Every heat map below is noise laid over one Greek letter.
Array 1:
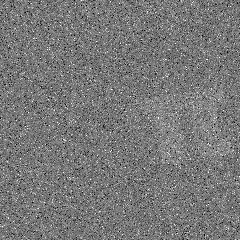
pi
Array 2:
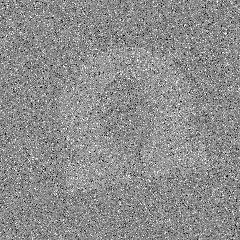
omega
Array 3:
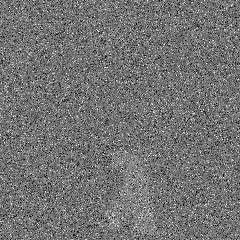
lambda
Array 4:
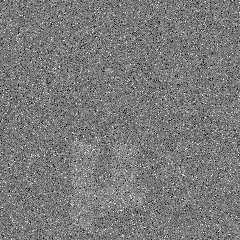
mu
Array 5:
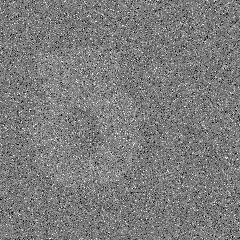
delta
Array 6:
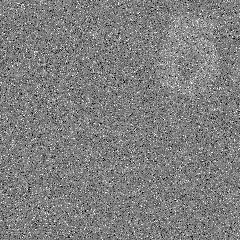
delta
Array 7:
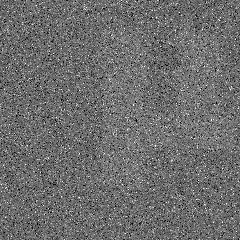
mu
